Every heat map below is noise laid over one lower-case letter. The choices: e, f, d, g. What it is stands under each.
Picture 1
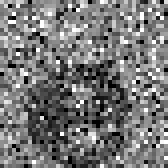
e
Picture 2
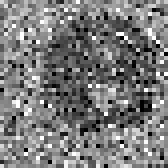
e
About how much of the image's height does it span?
two thirds
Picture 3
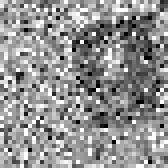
g
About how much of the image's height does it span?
two thirds
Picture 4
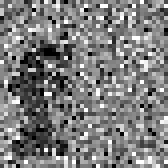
f
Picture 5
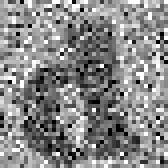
d
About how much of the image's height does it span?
nearly all
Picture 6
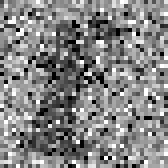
f
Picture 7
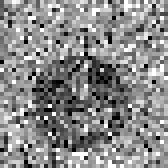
e
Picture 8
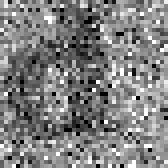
d
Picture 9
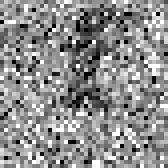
f
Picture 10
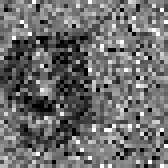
g
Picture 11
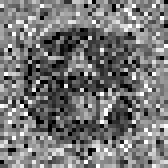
e
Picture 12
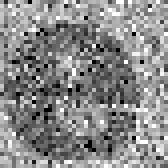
e
